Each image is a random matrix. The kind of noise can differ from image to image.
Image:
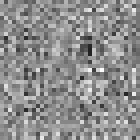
low rank plus noise
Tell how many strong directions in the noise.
two
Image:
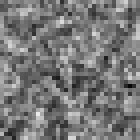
blotchy
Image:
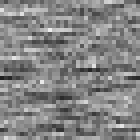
streaked along the rows
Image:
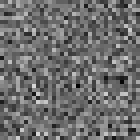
low rank plus noise
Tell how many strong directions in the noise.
one
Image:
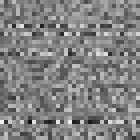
rows of uneven size
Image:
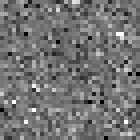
heavy tails
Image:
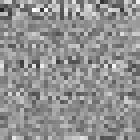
rows of uneven size
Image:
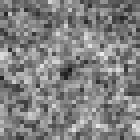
blotchy
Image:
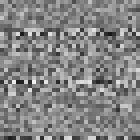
rows of uneven size
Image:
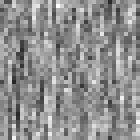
streaked along the columns
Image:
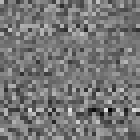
rows of uneven size
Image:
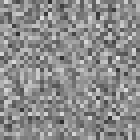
low rank plus noise
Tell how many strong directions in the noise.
two
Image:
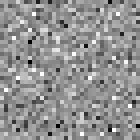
heavy tails
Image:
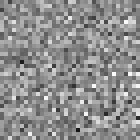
low rank plus noise
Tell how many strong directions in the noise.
five to eight
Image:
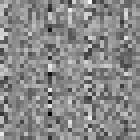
columns of uneven size
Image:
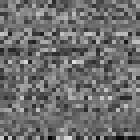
rows of uneven size
